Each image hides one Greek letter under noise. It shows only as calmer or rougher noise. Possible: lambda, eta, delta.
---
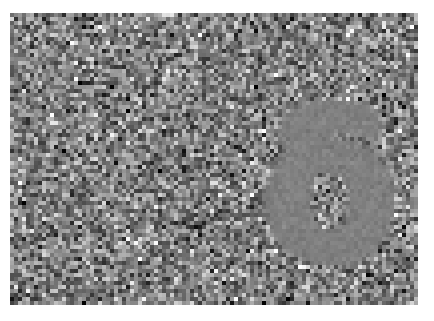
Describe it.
calm delta
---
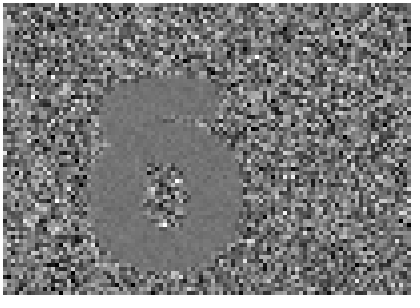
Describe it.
calm delta
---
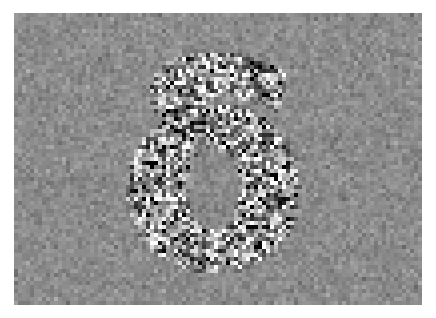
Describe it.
rough delta
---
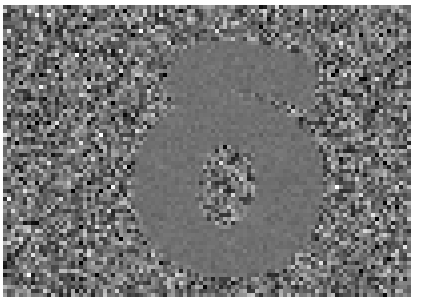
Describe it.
calm delta
